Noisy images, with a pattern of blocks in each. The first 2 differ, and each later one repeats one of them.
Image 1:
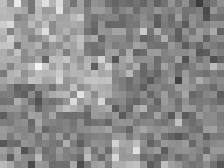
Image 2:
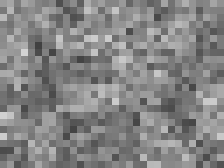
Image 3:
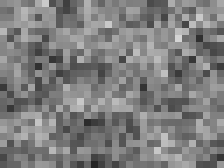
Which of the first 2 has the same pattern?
2
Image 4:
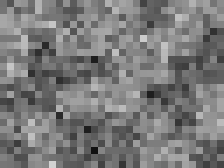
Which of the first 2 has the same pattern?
2
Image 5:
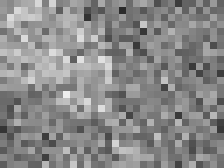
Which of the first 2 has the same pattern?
1
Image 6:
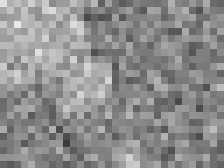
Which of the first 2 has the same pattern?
1
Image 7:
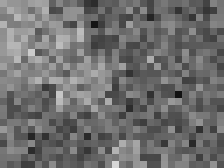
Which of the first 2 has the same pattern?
1
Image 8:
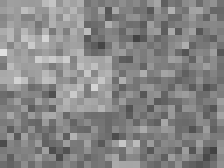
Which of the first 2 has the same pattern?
1
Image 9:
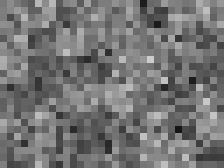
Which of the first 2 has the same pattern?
2
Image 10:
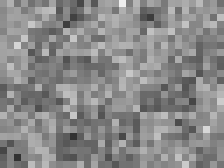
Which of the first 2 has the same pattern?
2
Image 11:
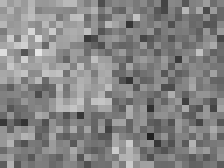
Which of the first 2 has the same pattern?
1
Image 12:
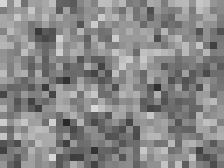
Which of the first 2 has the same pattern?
2
